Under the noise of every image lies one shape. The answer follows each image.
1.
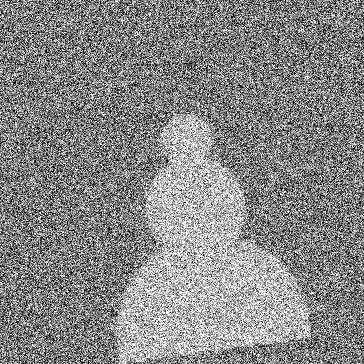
chess pawn
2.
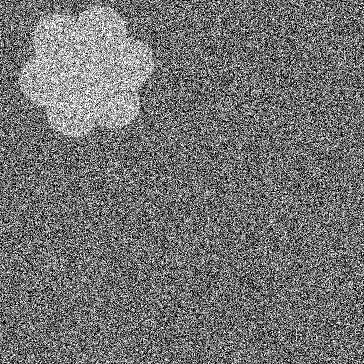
flower
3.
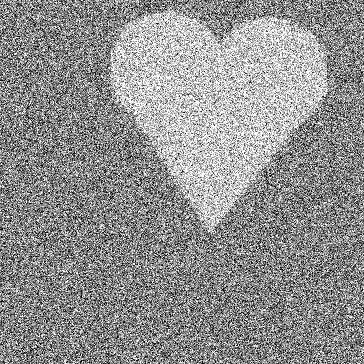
heart
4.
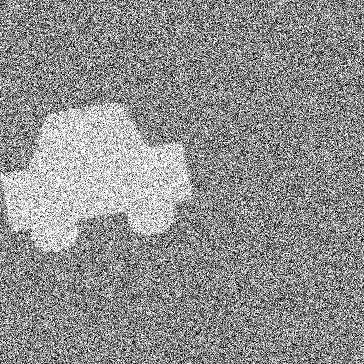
car
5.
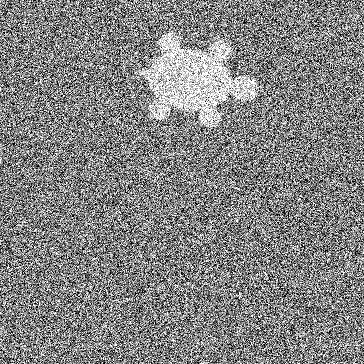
turtle
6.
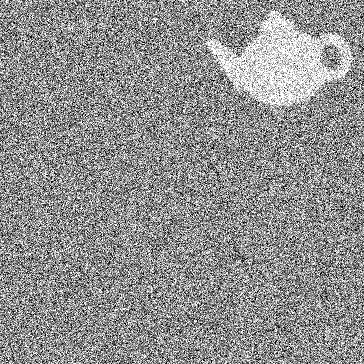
teapot
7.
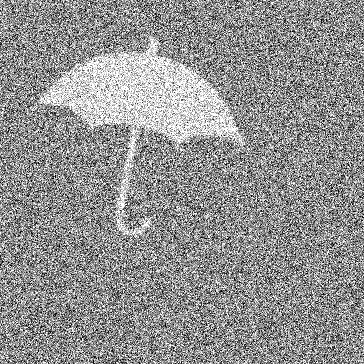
umbrella
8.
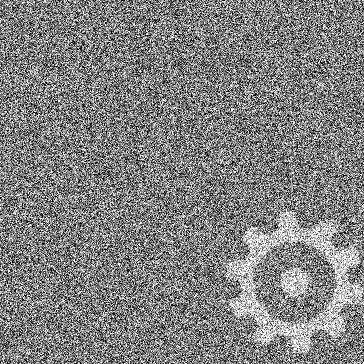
gear
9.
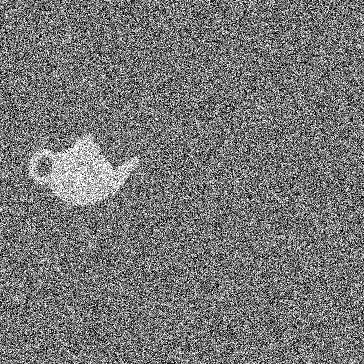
teapot
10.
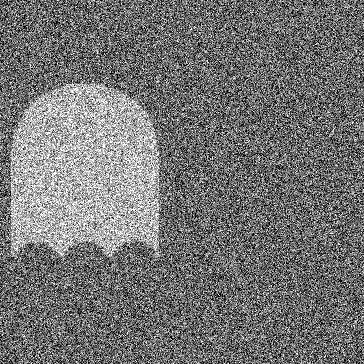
ghost
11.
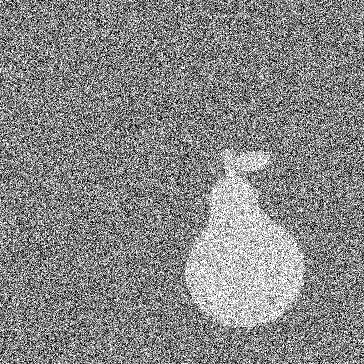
pear
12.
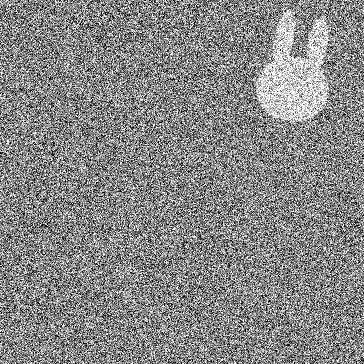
rabbit's head
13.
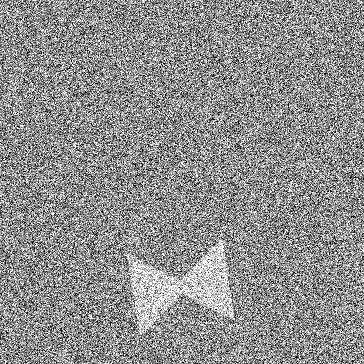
bow tie
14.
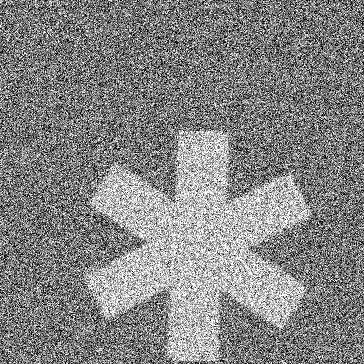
asterisk
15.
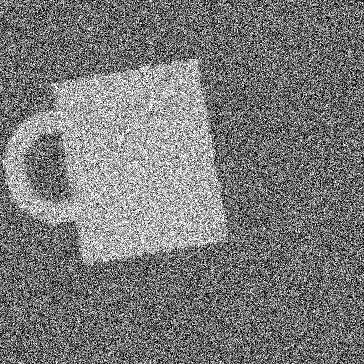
cup
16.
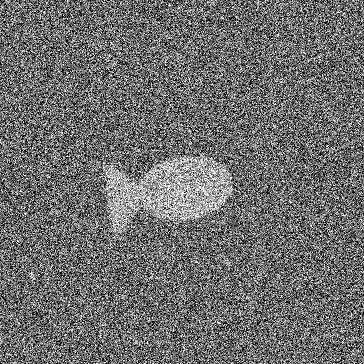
fish
